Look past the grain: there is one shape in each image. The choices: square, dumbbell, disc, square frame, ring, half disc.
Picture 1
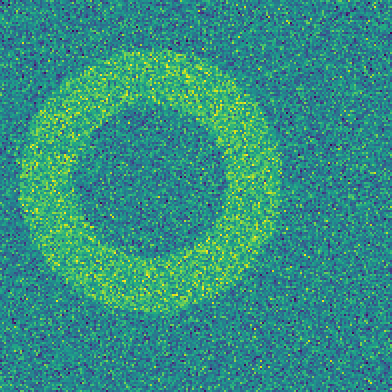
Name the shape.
ring
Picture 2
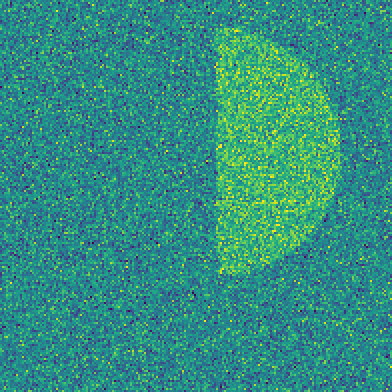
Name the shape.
half disc
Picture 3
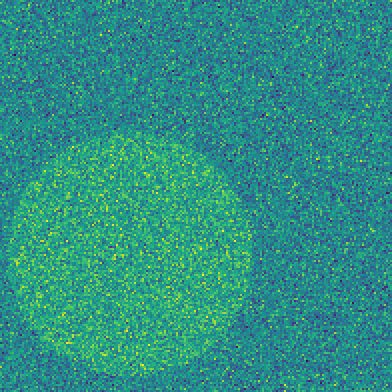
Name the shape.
disc
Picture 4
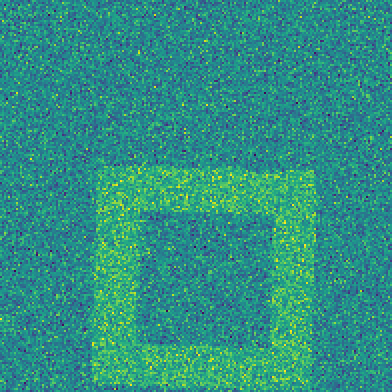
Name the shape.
square frame
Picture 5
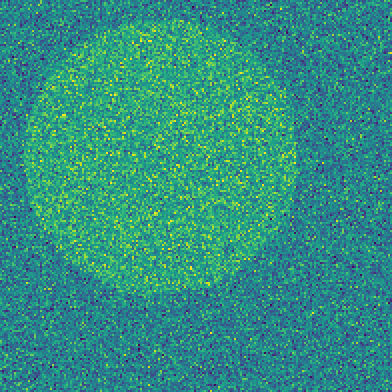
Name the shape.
disc
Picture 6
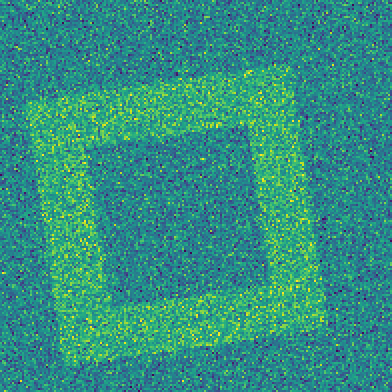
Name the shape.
square frame
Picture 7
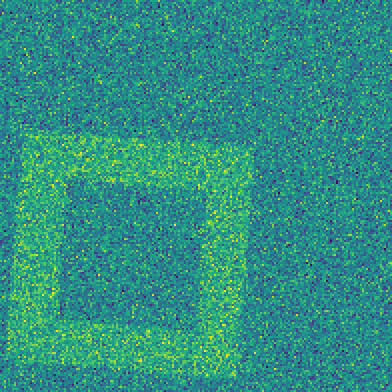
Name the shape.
square frame
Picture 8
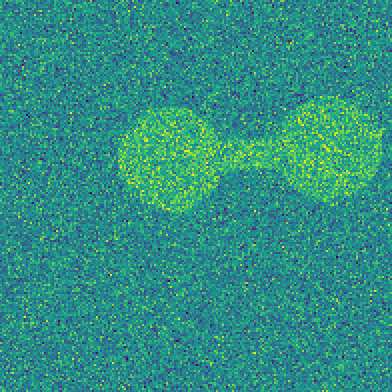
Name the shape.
dumbbell
